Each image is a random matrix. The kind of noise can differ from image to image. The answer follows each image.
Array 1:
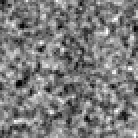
blotchy
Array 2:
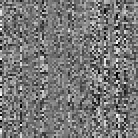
columns of uneven size
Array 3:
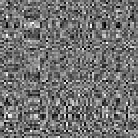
low rank plus noise
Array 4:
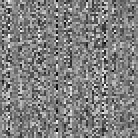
columns of uneven size
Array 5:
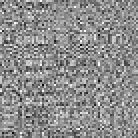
low rank plus noise
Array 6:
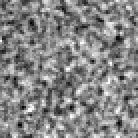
blotchy
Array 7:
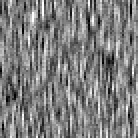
streaked along the columns
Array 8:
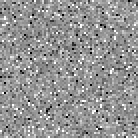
heavy tails
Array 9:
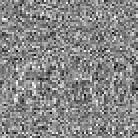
low rank plus noise
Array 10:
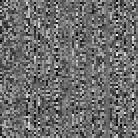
columns of uneven size
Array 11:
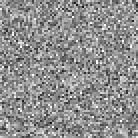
independent entries
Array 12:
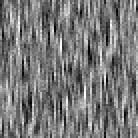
streaked along the columns
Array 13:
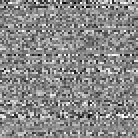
rows of uneven size
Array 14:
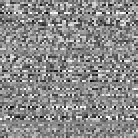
rows of uneven size
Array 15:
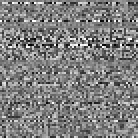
rows of uneven size
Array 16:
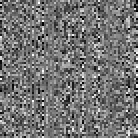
columns of uneven size
